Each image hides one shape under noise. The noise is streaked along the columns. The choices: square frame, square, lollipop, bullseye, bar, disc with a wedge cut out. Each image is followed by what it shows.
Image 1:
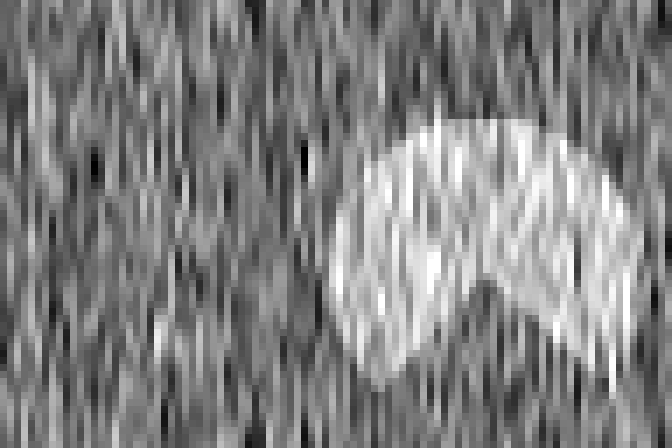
disc with a wedge cut out
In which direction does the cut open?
down
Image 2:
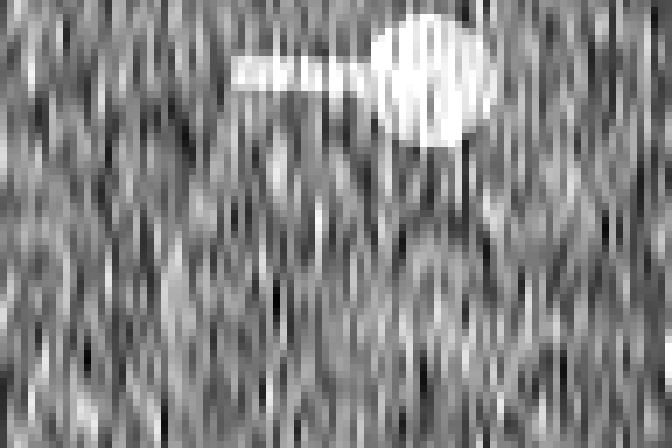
lollipop
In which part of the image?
top middle
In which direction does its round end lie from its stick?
right
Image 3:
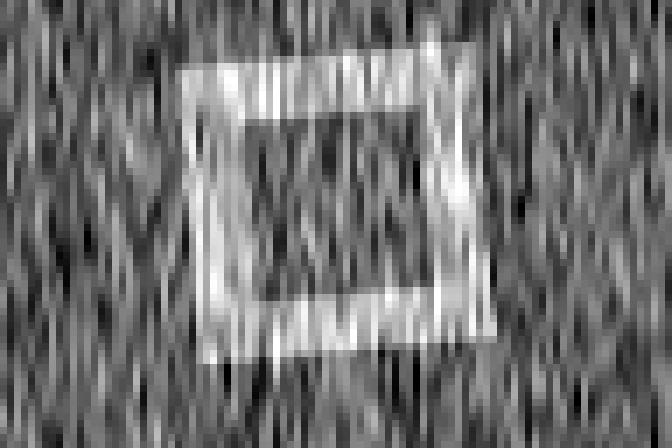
square frame
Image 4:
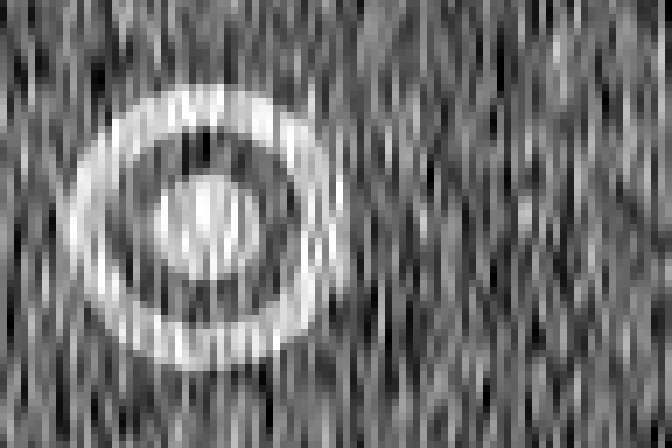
bullseye
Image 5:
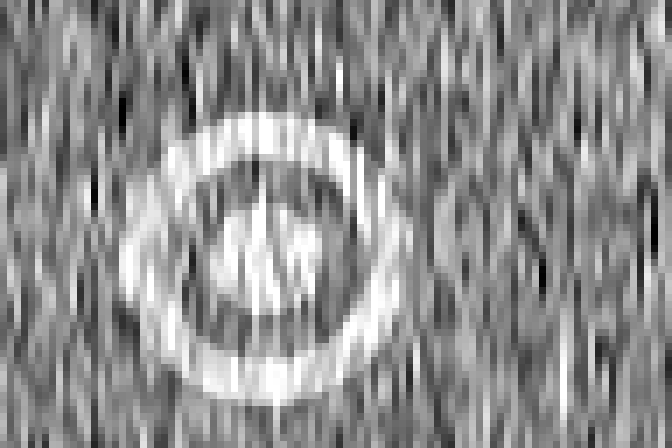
bullseye
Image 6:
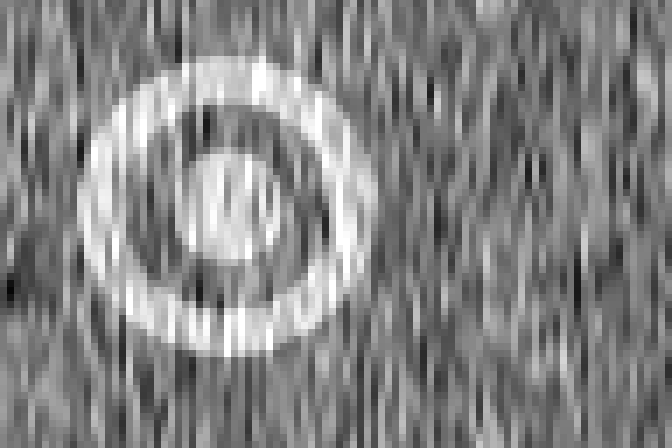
bullseye
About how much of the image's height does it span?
two thirds
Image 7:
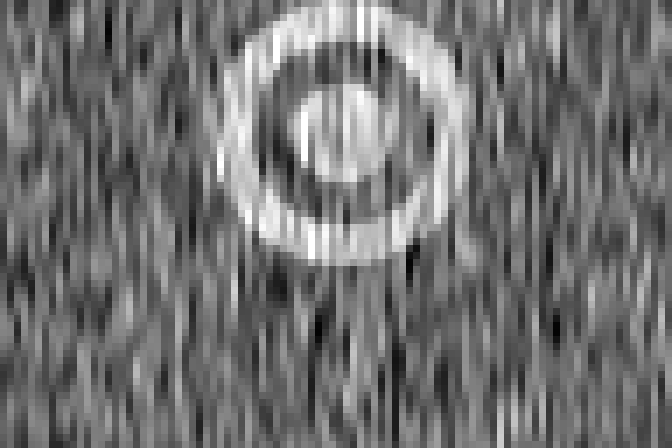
bullseye
